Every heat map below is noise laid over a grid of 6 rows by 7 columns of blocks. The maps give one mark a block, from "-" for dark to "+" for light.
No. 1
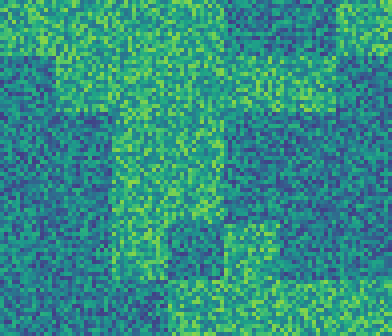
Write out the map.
+ + + + - - +
- + + + + + -
- - + + - - -
- - + + - - -
- - + - + - -
- - - + + + +
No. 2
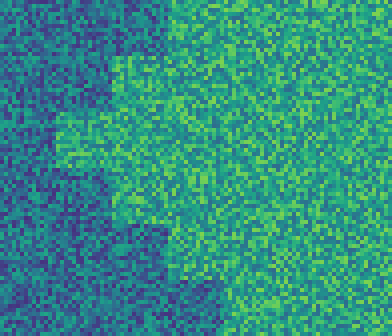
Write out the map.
- - - + + + +
- - + + + + +
- + + + + + +
- - + + + + +
- - - + + + +
- - - - + + +
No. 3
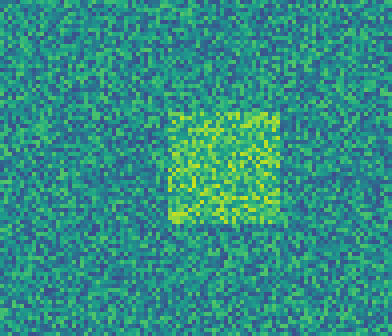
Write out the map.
- - - - - - -
- - - - - - -
- - - + + - -
- - - + + - -
- - - - - - -
- - - - - - -
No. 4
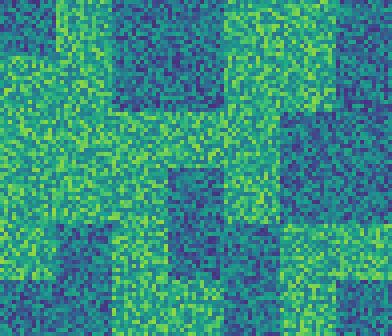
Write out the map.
- + - - + + -
+ + - - + + -
+ + + + + - -
+ + + - + - -
+ - + - - + +
- - + + - + -
